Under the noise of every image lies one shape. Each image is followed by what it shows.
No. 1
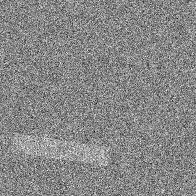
light bar
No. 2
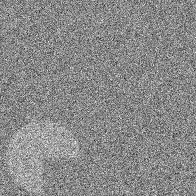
light disc with a wedge cut out, bottom left
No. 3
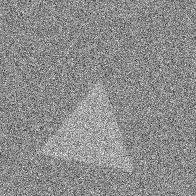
light triangle
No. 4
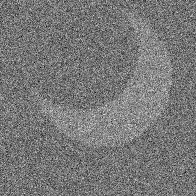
light crescent
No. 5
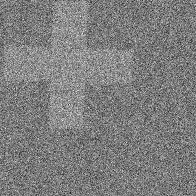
light cross
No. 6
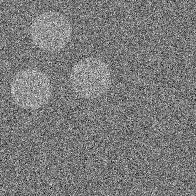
light three dots
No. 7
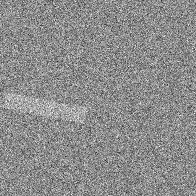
light bar, middle left
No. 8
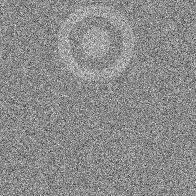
light bullseye, top middle
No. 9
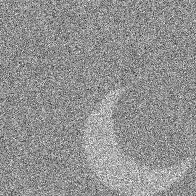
light crescent
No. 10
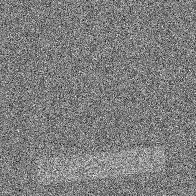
light bar
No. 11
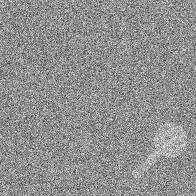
light lollipop, bottom right
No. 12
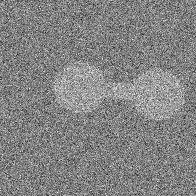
light dumbbell
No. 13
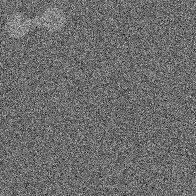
light dumbbell, top left
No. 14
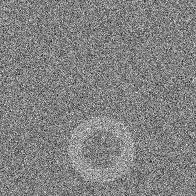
light ring, bottom middle
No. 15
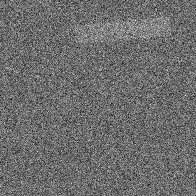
light bar
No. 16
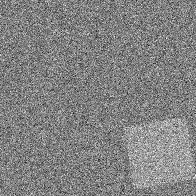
light square, bottom right
